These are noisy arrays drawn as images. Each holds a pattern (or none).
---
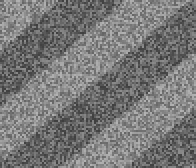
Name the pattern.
diagonal stripes
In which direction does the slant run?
bottom left to top right
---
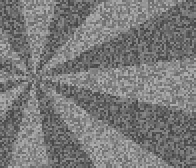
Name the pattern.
spokes from one point
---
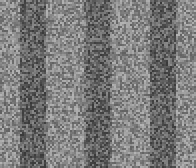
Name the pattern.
vertical stripes
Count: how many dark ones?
3
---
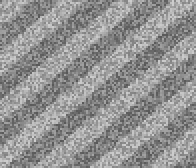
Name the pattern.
diagonal stripes
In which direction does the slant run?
bottom left to top right
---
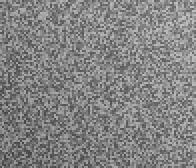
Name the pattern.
a smooth slope
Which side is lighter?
top right
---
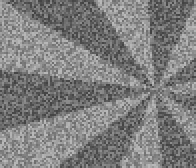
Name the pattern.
spokes from one point
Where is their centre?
middle right
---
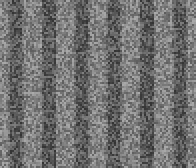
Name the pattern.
vertical stripes
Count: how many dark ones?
6
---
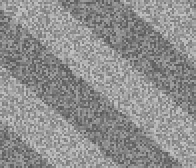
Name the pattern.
diagonal stripes
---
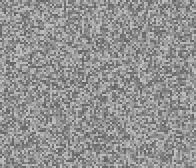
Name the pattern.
only noise
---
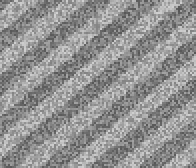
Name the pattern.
diagonal stripes
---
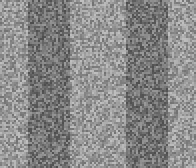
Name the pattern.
vertical stripes
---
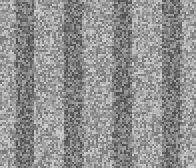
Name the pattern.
vertical stripes
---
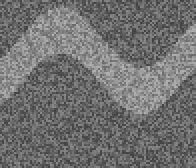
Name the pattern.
a wavy band
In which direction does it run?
left to right
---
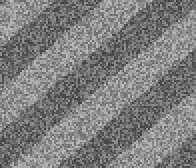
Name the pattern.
diagonal stripes
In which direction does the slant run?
bottom left to top right
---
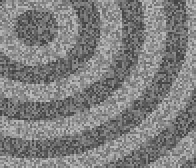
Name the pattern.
rings round one point
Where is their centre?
top left
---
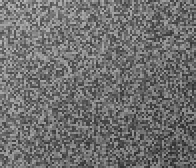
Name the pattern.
a smooth slope
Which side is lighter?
top left
